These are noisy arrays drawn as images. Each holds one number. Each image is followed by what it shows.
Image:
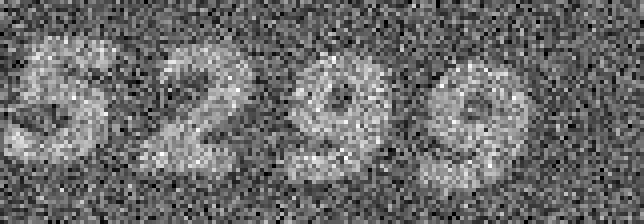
5299
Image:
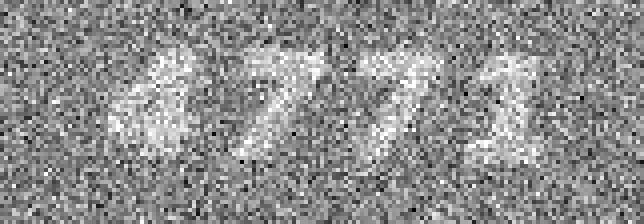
4771
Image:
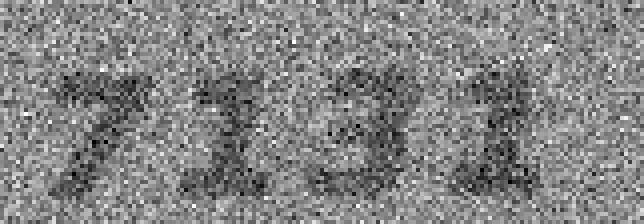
7131
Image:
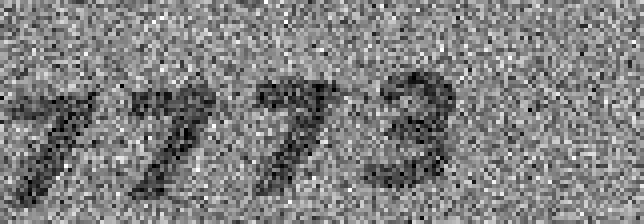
7773
